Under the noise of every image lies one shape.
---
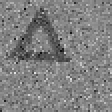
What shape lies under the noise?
triangle frame
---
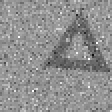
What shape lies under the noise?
triangle frame
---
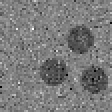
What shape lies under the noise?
three dots
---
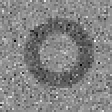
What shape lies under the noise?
ring
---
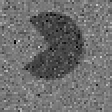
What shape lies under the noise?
disc with a wedge cut out
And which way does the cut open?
left
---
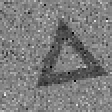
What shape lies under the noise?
triangle frame
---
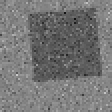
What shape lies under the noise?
square
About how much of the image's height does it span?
two thirds
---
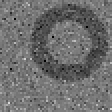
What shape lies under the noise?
ring
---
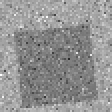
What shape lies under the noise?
square
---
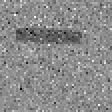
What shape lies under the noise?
bar
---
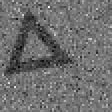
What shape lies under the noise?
triangle frame
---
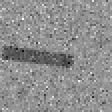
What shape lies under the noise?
bar
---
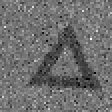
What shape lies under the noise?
triangle frame
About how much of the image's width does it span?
two thirds
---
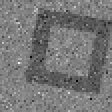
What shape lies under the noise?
square frame
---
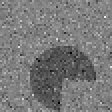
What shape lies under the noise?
disc with a wedge cut out
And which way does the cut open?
down and right
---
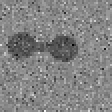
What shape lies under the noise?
dumbbell
